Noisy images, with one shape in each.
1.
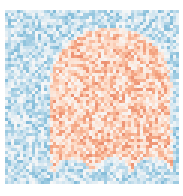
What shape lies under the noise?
ghost
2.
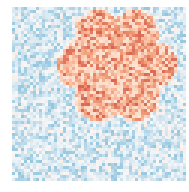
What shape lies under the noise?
flower
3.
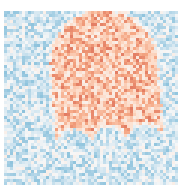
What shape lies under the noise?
ghost
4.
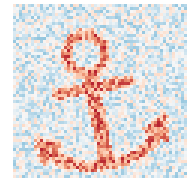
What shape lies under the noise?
anchor
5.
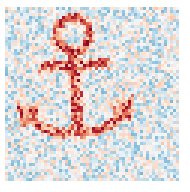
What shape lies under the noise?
anchor
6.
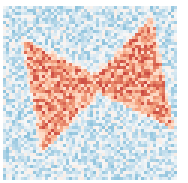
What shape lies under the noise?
bow tie
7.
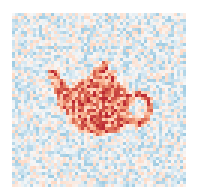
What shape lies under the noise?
teapot
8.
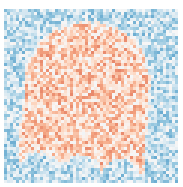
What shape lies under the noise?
ghost
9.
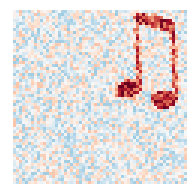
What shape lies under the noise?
pair of musical notes
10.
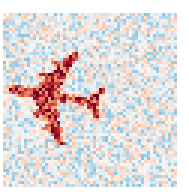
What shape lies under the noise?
airplane
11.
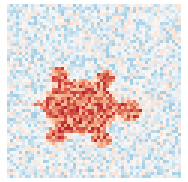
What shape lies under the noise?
turtle
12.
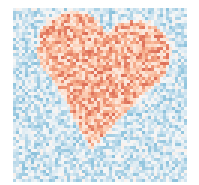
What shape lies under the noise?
heart
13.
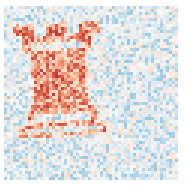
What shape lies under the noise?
chess rook
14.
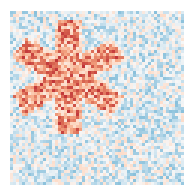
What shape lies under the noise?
asterisk
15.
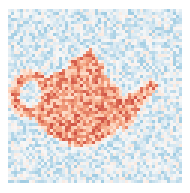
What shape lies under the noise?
teapot
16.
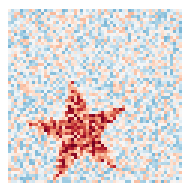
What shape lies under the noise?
star
